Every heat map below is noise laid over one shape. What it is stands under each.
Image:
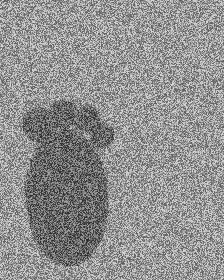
footprint
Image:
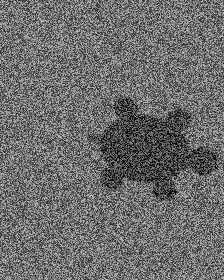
turtle
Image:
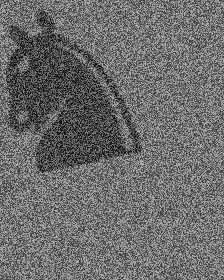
chess knight
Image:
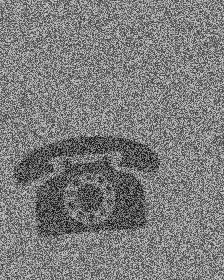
telephone
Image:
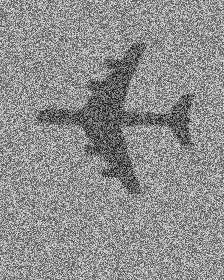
airplane
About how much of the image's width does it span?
two thirds
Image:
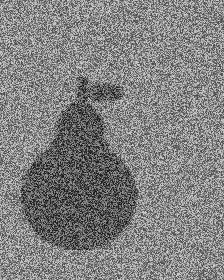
pear
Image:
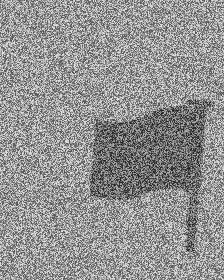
flag
